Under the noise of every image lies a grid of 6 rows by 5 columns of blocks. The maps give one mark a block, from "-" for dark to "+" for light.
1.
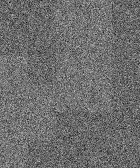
- - + + -
- - + + -
+ - + + -
+ + + + -
+ + - - -
+ - - - -
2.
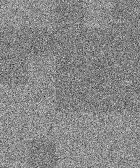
+ + - + -
- - - - -
- + - - -
+ + - - -
+ + + + +
+ - + + +
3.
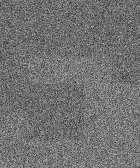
- - - - -
- - - - -
- + + + -
- - - + +
+ - - + +
+ + + + +
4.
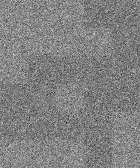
+ + + - -
+ + + + -
+ - - - -
- - + - -
- - - - +
+ + + - +
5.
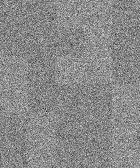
- - + + -
- - - + -
+ - + + -
+ - - - +
- + - - +
- + - - +
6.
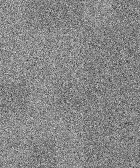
+ - - + -
+ + + - -
+ + + - -
- + - - -
+ + + - -
+ - + - -
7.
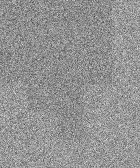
- - - - +
- - - - +
- - - - +
+ - - + +
+ + - + +
+ + + + +
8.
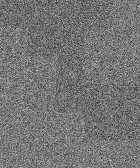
- - - - +
+ - - + +
+ + - + +
+ + - - -
+ + + - -
+ + + + +
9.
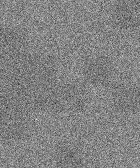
+ + + + -
- + + + +
- - + - +
- - - + -
- + + + +
+ + - + +
